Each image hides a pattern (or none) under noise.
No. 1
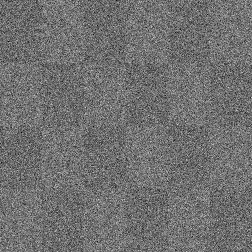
a checkerboard
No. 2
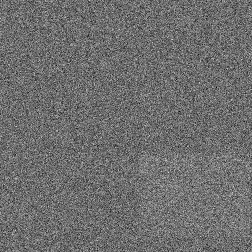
one block
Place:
bottom right
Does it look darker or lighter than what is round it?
lighter
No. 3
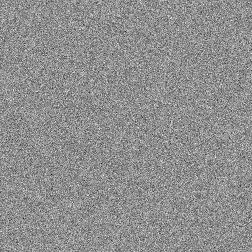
only noise
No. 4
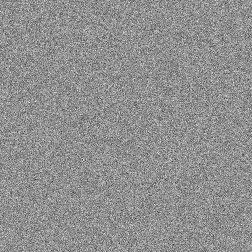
only noise
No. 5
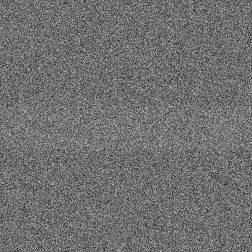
one band of rows
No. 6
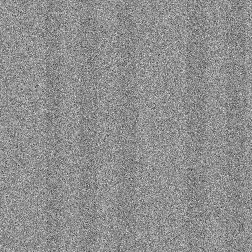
bands of columns
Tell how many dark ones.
5
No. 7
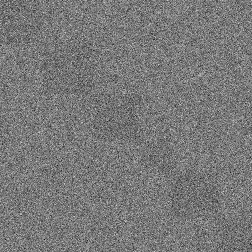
blocks along the diagonal
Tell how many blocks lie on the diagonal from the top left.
6
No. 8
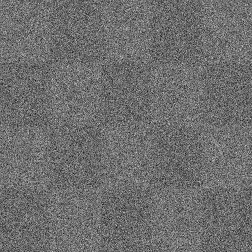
a checkerboard
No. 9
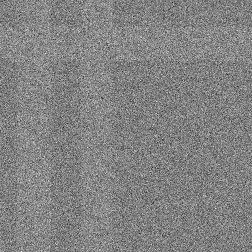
bands of rows crossing bands of columns
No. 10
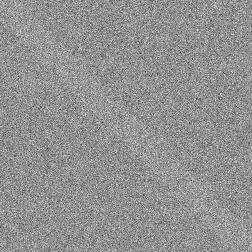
a diagonal band
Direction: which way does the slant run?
top left to bottom right
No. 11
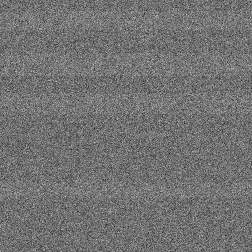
bands of rows
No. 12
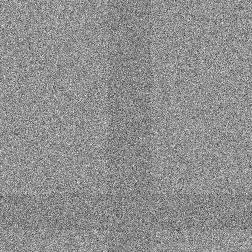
bands of rows crossing bands of columns
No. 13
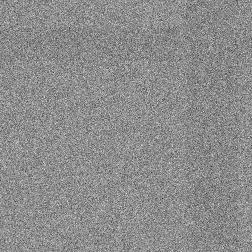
bands of rows crossing bands of columns
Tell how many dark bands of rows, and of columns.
1 and 1
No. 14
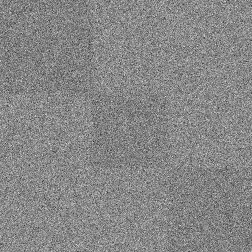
blocks along the diagonal
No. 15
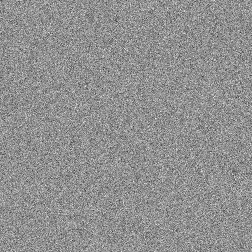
only noise
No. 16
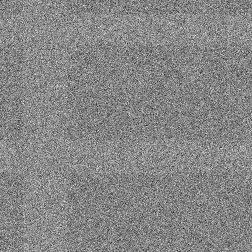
bands of rows crossing bands of columns
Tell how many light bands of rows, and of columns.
2 and 1
